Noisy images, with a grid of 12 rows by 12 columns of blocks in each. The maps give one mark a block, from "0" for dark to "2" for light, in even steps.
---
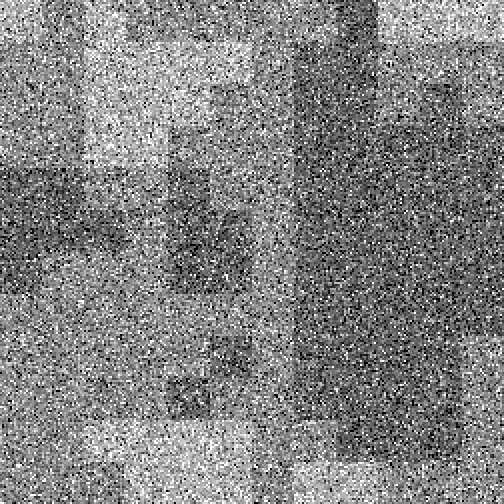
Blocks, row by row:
212111110222
112222100111
112221100101
112211100000
001101100000
000100100000
011100100000
111111100000
111110100001
111101100001
112222110001
111222122111
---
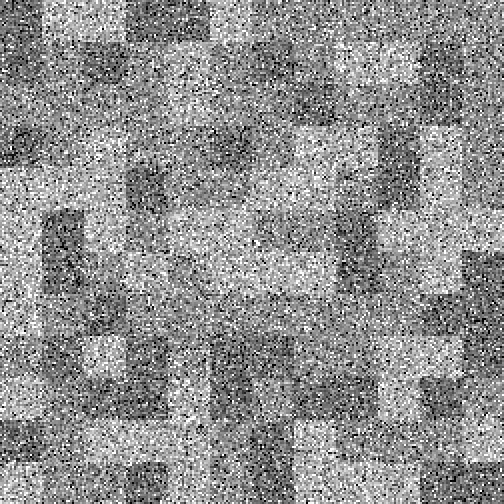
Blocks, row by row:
022002111111
010121012201
111121101101
012110122021
222011221021
202122110222
201212220120
210111111100
102010011220
210020100201
012221021112
211021022200
